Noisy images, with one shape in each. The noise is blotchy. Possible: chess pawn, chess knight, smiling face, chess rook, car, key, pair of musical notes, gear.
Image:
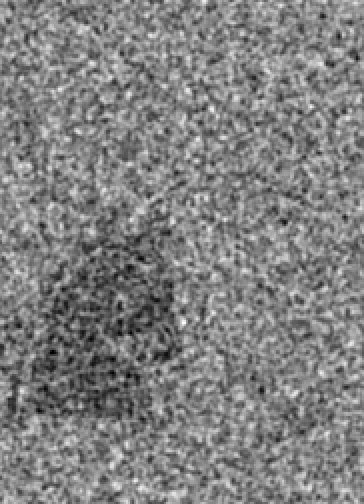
chess knight
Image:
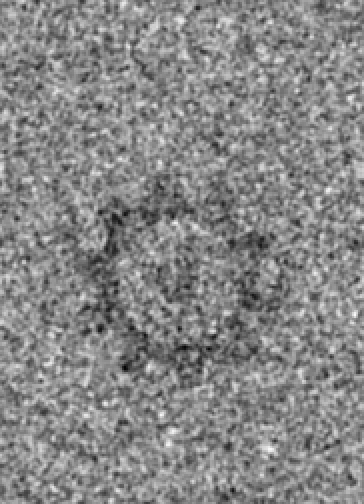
gear
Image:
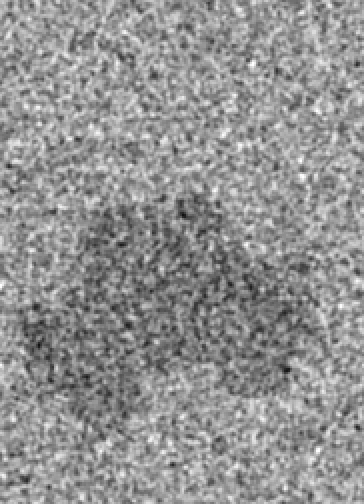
car
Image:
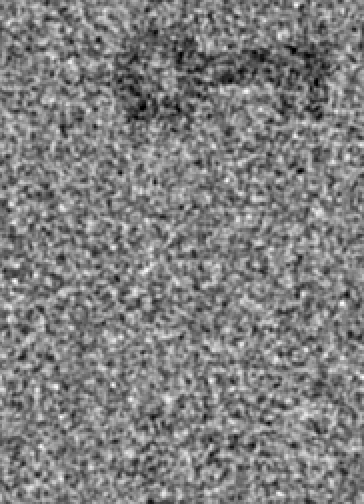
key
